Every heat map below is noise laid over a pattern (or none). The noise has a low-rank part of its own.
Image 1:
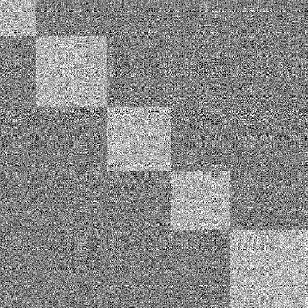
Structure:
blocks along the diagonal
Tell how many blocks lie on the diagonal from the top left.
5
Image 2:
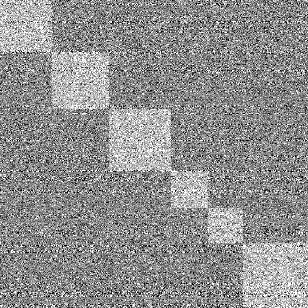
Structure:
blocks along the diagonal
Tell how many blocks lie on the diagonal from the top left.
6
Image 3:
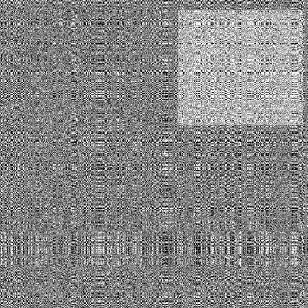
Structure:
one block
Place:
top right
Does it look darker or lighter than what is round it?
lighter
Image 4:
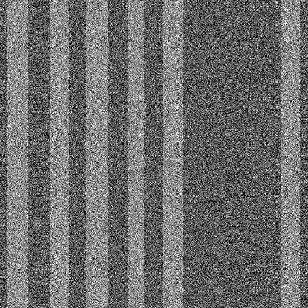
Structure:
bands of columns
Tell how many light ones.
6
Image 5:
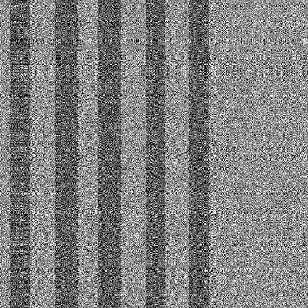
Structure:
bands of columns
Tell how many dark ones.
5
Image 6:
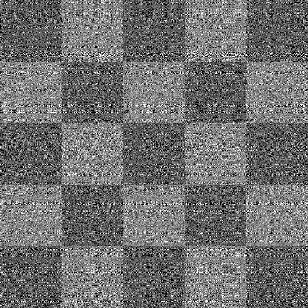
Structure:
a checkerboard
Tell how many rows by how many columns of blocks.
5 by 5
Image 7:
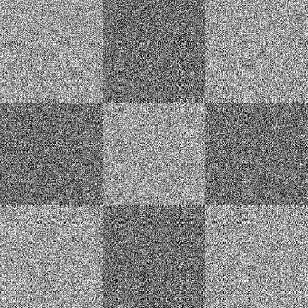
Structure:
a checkerboard
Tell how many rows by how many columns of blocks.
3 by 3
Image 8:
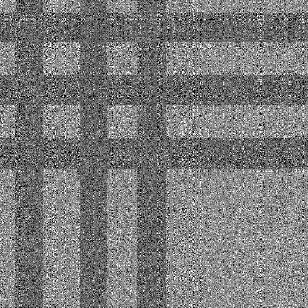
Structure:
bands of rows crossing bands of columns
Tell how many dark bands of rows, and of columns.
3 and 3
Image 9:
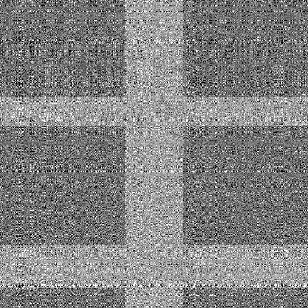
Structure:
bands of rows crossing bands of columns
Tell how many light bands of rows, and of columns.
2 and 1
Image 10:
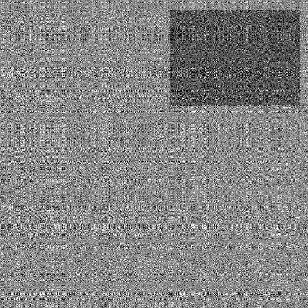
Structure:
one block
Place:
top right
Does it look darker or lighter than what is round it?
darker
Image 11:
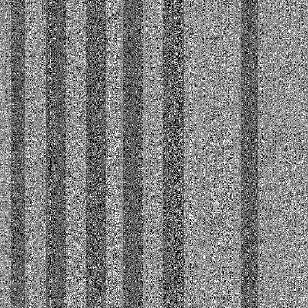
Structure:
bands of columns
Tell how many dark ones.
6
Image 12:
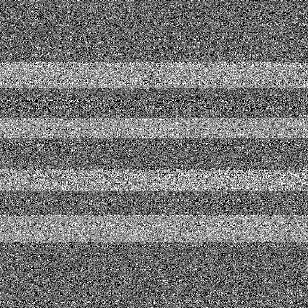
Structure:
bands of rows
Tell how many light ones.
4
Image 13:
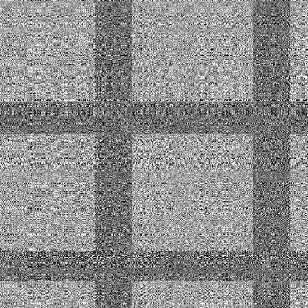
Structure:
bands of rows crossing bands of columns
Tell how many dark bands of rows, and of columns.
2 and 2
